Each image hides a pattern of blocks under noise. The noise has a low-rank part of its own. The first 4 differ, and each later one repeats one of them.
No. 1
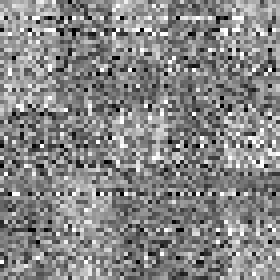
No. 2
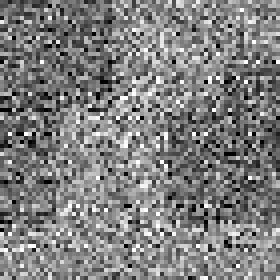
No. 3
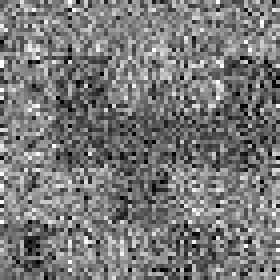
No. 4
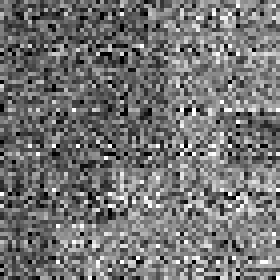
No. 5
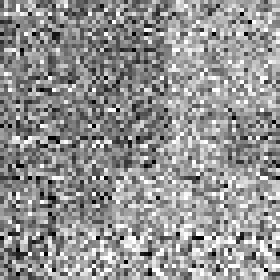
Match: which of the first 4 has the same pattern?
4
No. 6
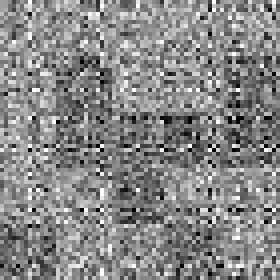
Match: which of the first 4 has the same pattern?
3
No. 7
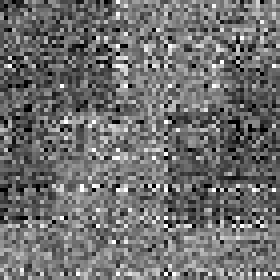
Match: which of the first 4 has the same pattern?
2
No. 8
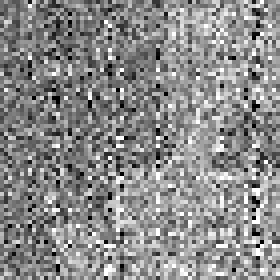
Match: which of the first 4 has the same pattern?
4
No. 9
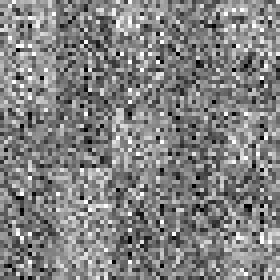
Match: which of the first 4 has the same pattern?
1
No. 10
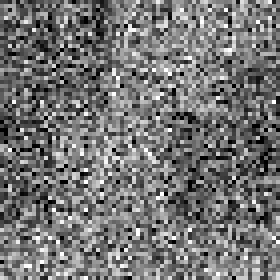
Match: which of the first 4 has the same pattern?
2
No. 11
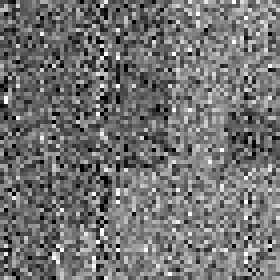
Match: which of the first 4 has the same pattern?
4
